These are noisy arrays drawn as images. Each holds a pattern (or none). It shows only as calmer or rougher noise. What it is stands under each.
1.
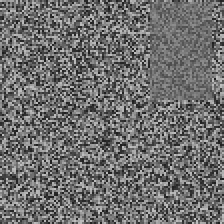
one block
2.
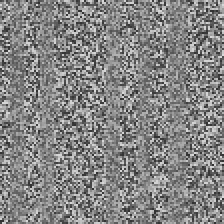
bands of columns
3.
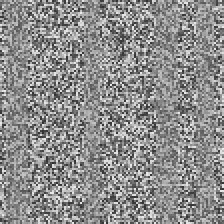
bands of columns
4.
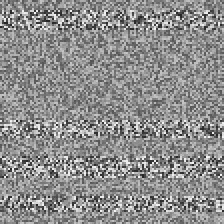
bands of rows
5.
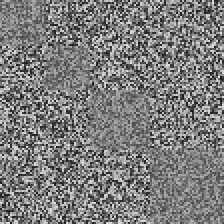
blocks along the diagonal
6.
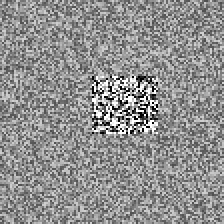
one block
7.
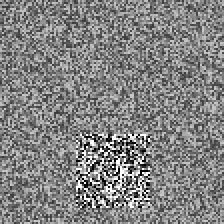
one block
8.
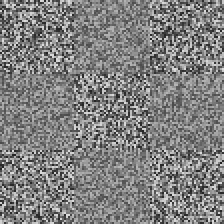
a checkerboard
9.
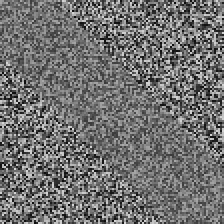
a diagonal band
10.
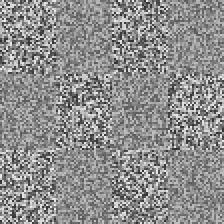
a checkerboard
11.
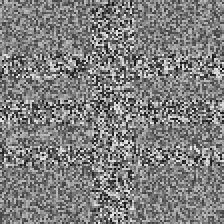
bands of rows crossing bands of columns
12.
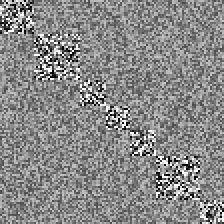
blocks along the diagonal
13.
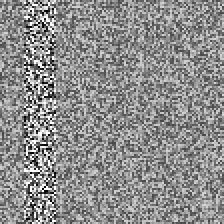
one band of columns
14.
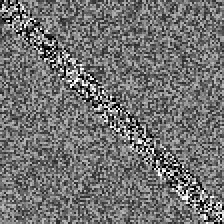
a diagonal band
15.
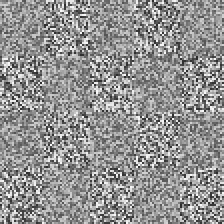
a checkerboard
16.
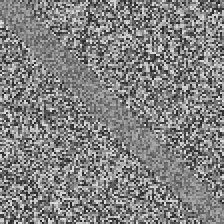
a diagonal band
